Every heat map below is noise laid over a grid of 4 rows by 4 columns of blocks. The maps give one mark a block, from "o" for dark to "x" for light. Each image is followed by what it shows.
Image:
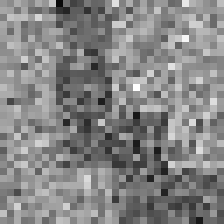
x o x x
x o x x
x o o x
x x o o
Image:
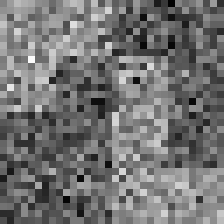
x x o o
x o x o
o o x o
o o x x
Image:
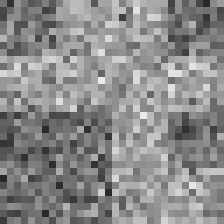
o x x o
x x x x
o o x o
o o x x
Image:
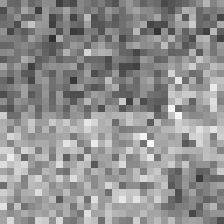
o o o o
o o o x
x x x x
x x x o
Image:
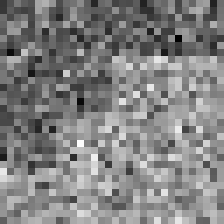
o o o o
o o x x
o x x x
x x x x
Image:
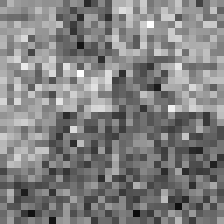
x o x x
x x o x
x o o o
o o o o
